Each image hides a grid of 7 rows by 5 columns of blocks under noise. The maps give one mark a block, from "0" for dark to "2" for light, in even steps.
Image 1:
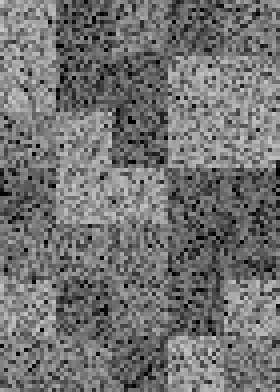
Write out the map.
2 0 1 0 1
2 0 0 2 2
1 2 0 2 2
0 2 2 0 0
1 1 1 0 0
2 0 1 0 2
1 1 0 2 1
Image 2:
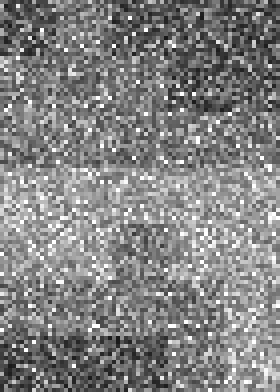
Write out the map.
0 1 0 0 0
1 1 1 0 0
1 1 1 1 1
2 2 2 2 2
2 2 1 2 2
1 1 1 1 2
0 0 0 1 2
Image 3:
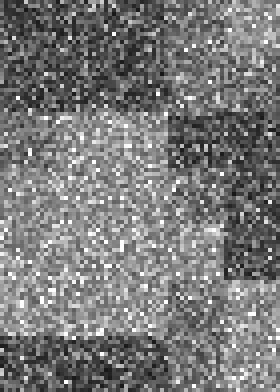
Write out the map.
0 0 0 1 2
0 0 0 1 1
1 2 2 0 0
2 2 2 1 0
2 2 2 2 0
2 2 2 1 2
0 0 0 1 2
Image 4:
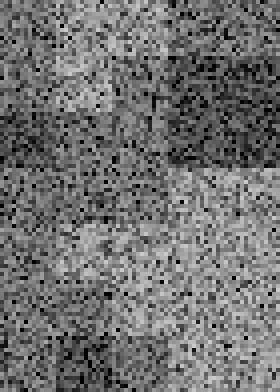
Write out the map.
1 2 2 1 1
1 2 1 0 0
0 1 1 0 0
1 1 1 2 2
1 2 2 2 2
1 1 2 2 2
1 0 1 2 2
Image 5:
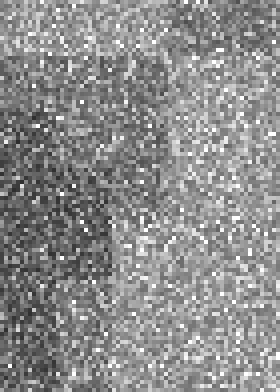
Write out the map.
2 2 2 1 1
1 1 1 2 2
0 1 1 2 2
0 0 1 2 2
0 0 2 2 2
0 1 2 2 2
0 1 2 2 2
